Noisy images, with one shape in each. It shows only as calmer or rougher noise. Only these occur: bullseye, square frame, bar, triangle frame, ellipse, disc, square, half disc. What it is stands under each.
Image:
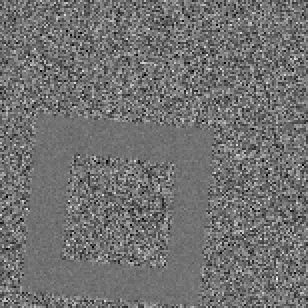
square frame
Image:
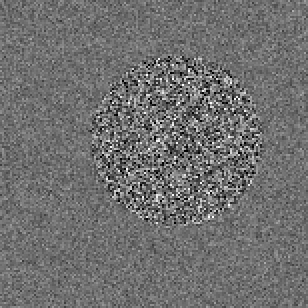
disc
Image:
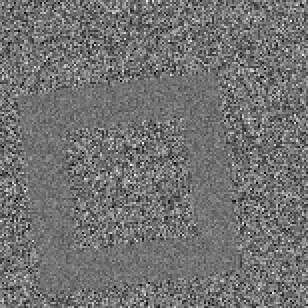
square frame
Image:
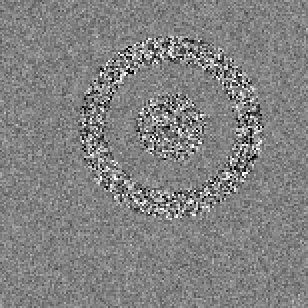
bullseye
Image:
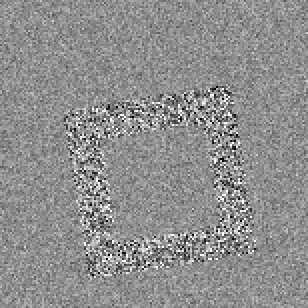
square frame
